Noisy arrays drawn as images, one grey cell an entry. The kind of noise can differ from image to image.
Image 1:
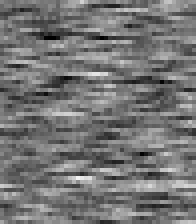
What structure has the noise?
streaked along the rows
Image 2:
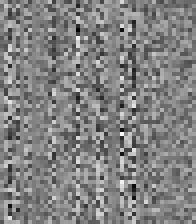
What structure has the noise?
columns of uneven size
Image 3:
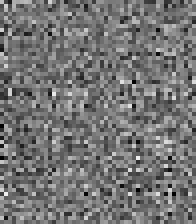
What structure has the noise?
low rank plus noise
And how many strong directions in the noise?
five to eight
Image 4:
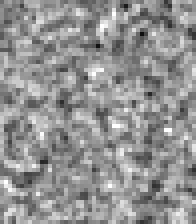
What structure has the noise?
blotchy
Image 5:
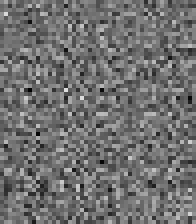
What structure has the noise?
low rank plus noise
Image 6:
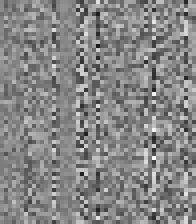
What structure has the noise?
columns of uneven size
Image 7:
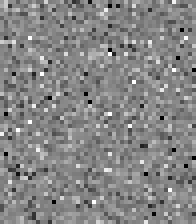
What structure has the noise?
heavy tails
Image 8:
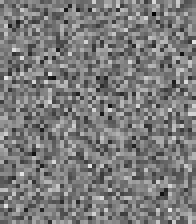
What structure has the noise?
independent entries
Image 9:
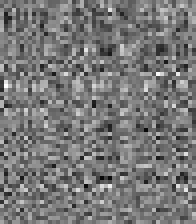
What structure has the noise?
low rank plus noise
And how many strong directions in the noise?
two
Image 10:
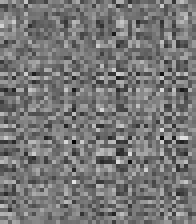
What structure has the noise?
low rank plus noise
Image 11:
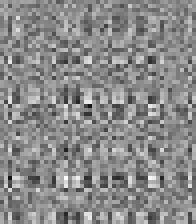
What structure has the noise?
low rank plus noise
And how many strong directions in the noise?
one
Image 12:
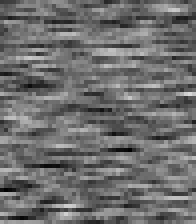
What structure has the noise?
streaked along the rows
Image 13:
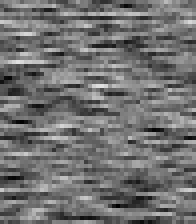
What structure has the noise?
streaked along the rows
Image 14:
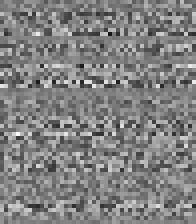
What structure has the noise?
rows of uneven size
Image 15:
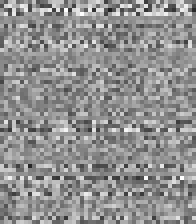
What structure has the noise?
rows of uneven size
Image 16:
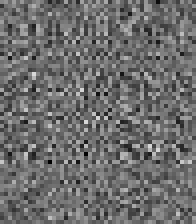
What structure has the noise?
low rank plus noise
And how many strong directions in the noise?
two
